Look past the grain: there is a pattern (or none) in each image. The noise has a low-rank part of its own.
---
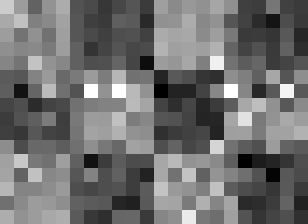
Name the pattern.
a checkerboard
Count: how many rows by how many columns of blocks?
3 by 4
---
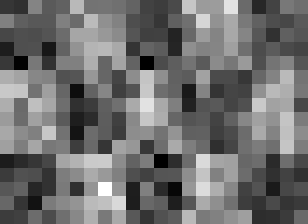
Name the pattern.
a checkerboard
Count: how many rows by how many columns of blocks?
3 by 5
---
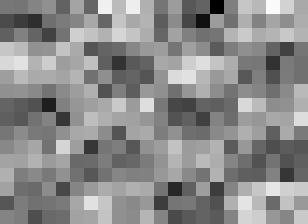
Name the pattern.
a checkerboard
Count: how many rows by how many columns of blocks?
5 by 4
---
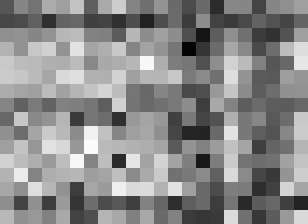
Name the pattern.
bands of rows crossing bands of columns
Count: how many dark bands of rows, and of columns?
3 and 2
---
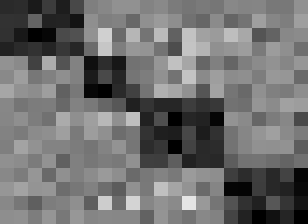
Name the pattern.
blocks along the diagonal
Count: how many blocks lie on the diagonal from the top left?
4
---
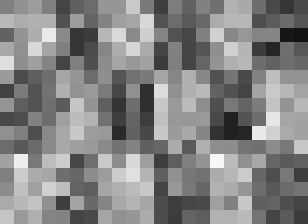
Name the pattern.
a checkerboard
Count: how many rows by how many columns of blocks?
3 by 6
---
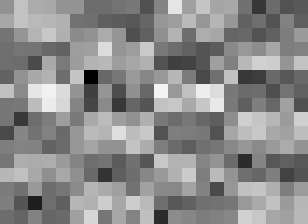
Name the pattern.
a checkerboard
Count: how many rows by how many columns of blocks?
6 by 4
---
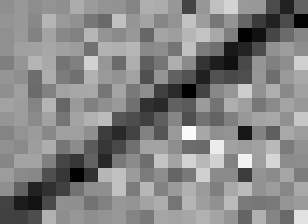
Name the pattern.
a diagonal band
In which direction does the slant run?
bottom left to top right
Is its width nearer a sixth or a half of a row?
a sixth
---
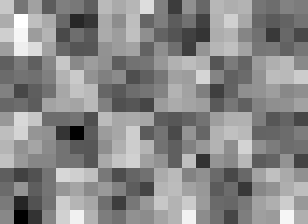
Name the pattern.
a checkerboard
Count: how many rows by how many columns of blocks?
4 by 6
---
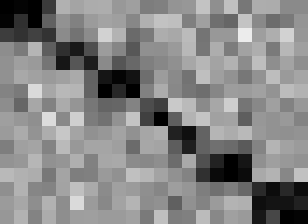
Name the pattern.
blocks along the diagonal
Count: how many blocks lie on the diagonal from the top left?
7
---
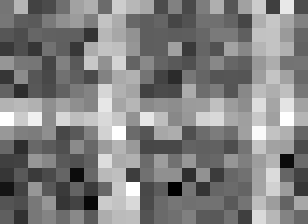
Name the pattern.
bands of rows crossing bands of columns
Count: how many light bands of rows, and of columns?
1 and 2
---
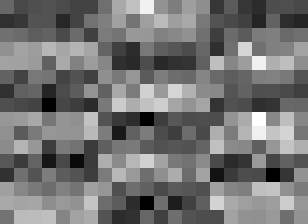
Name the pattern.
a checkerboard
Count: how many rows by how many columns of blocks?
6 by 3
